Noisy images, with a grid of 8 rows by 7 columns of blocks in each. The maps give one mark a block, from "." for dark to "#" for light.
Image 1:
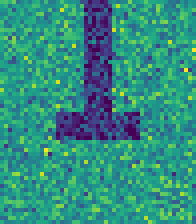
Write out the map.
# # # . # # #
# # # . # # #
# # # . # # #
# # # . # # #
# # . . . # #
# # # # # # #
# # # # # # #
# # # # # # #
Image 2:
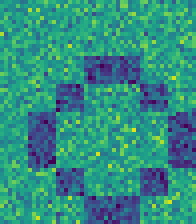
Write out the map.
# # # # # # #
# # # # # # #
# # # . . # #
# # . # # . #
# . # # # # .
# . # # # # .
# # . # # . #
# # # . . # #
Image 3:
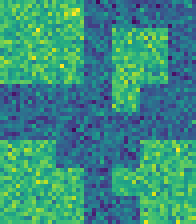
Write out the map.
# # # . . . .
# # # . # # .
# # # . # # .
. . . . # . .
. . . . . . .
# # . . . # #
# # # . # # #
# # # . . # #
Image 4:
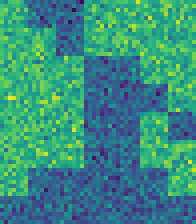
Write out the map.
# . . # # # #
# # . # # # #
# # # . . # #
# # # . . . #
# # # . . # .
# # # . . # #
# . . . . . #
. . . . . . .
